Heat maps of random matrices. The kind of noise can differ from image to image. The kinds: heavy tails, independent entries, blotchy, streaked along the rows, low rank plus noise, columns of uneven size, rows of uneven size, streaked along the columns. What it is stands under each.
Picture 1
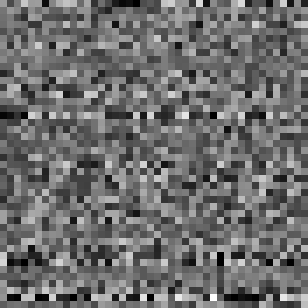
rows of uneven size
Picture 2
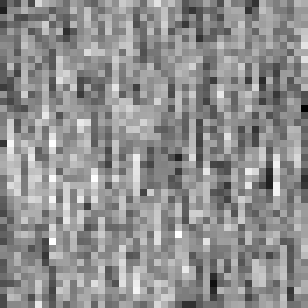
streaked along the columns
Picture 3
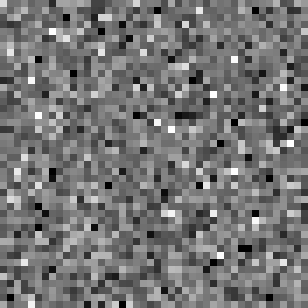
heavy tails
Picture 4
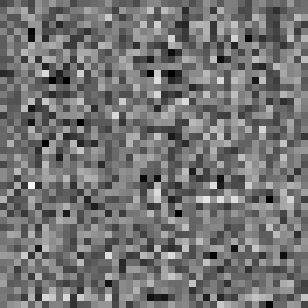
low rank plus noise
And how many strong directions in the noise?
two
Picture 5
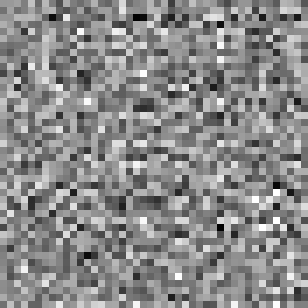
low rank plus noise
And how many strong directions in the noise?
three or four
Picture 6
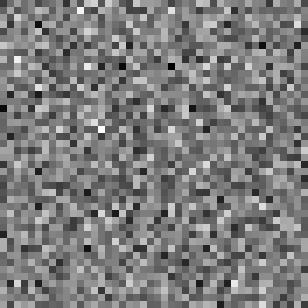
low rank plus noise
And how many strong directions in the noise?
two
